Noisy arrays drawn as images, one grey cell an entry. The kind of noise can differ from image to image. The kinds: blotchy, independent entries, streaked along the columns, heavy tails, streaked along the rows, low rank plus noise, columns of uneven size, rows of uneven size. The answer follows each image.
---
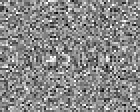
low rank plus noise
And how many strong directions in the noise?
two
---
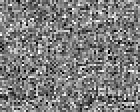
low rank plus noise
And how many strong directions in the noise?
two
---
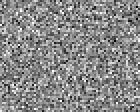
independent entries
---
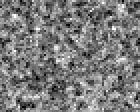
blotchy
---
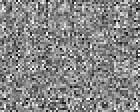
low rank plus noise
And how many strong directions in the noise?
three or four
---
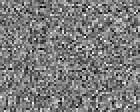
low rank plus noise
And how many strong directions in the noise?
one
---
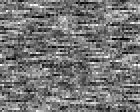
streaked along the rows
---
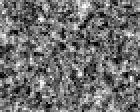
blotchy
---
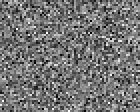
independent entries
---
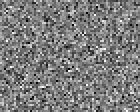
independent entries
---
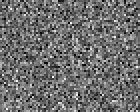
independent entries
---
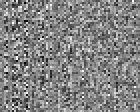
columns of uneven size
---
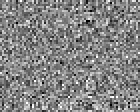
low rank plus noise
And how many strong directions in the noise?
two
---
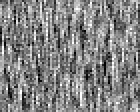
streaked along the columns
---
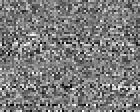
rows of uneven size
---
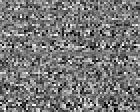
rows of uneven size
